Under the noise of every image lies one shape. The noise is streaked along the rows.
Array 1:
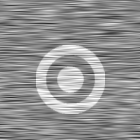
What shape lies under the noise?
bullseye
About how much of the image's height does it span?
half
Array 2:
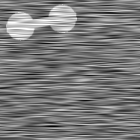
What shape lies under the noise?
dumbbell
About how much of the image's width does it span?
half
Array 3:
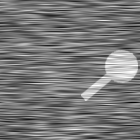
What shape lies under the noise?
lollipop
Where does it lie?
middle right
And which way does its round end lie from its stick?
up and right
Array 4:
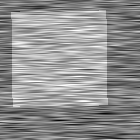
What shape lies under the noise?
square
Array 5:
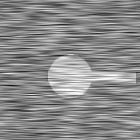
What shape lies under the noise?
lollipop
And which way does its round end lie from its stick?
left
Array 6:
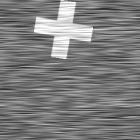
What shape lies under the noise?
cross
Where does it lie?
top middle
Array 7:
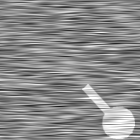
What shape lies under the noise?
lollipop
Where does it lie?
bottom right
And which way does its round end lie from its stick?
down and right
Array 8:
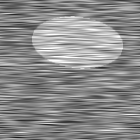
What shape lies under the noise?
ellipse
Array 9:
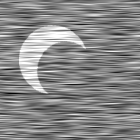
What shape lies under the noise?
crescent
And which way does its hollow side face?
down and right
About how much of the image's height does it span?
half
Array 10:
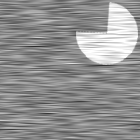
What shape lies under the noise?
disc with a wedge cut out
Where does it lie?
top right
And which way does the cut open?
up and left
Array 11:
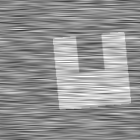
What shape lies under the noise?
square with a notch
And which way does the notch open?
up
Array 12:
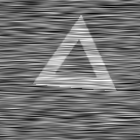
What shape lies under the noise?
triangle frame
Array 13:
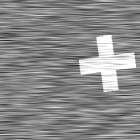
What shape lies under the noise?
cross
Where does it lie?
middle right
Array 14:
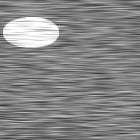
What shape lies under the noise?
ellipse
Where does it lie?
top left
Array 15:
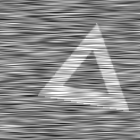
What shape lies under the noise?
triangle frame
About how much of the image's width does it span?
two thirds
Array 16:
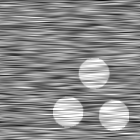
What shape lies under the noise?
three dots
